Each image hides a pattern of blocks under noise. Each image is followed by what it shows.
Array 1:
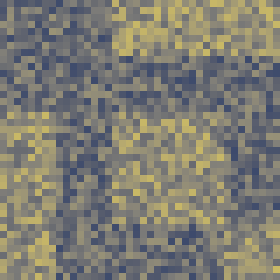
mirrored about the diagonal from the top left
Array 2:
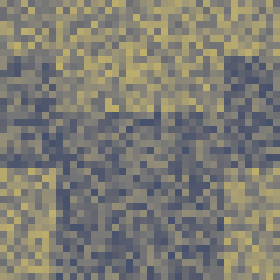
left and right mirror each other
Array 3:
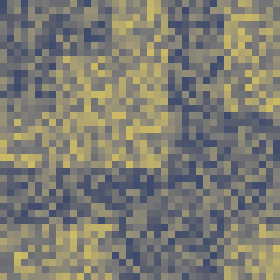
mirrored about the diagonal from the top left
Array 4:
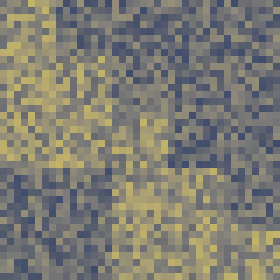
mirrored about the diagonal from the bottom left
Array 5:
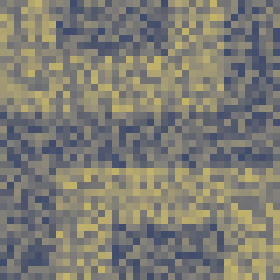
the same after a half turn
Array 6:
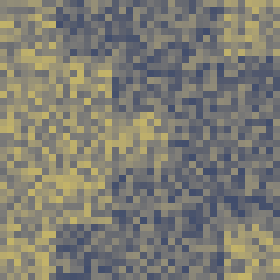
top and bottom mirror each other
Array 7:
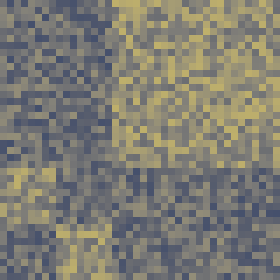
mirrored about the diagonal from the bottom left
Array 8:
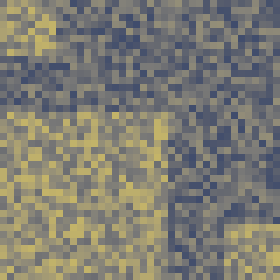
mirrored about the diagonal from the bottom left
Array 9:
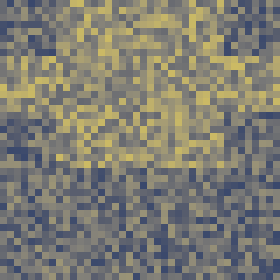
left and right mirror each other
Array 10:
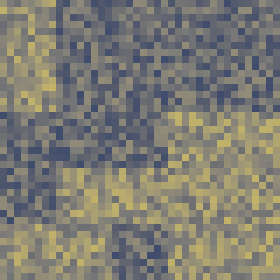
no symmetry
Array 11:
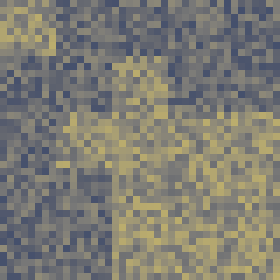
mirrored about the diagonal from the top left
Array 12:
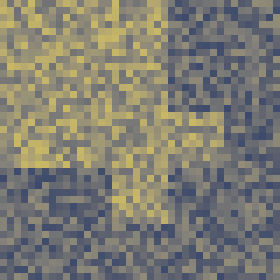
mirrored about the diagonal from the top left
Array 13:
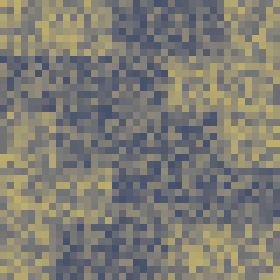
the same after a half turn
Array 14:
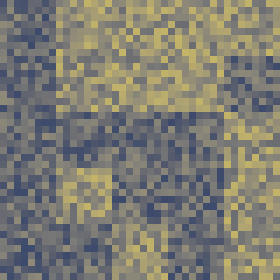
no symmetry
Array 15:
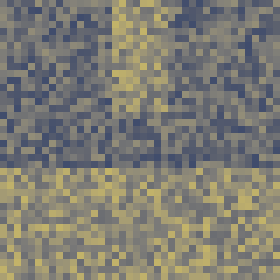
left and right mirror each other
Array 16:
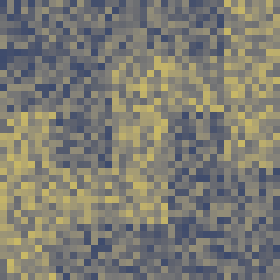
the same after a half turn
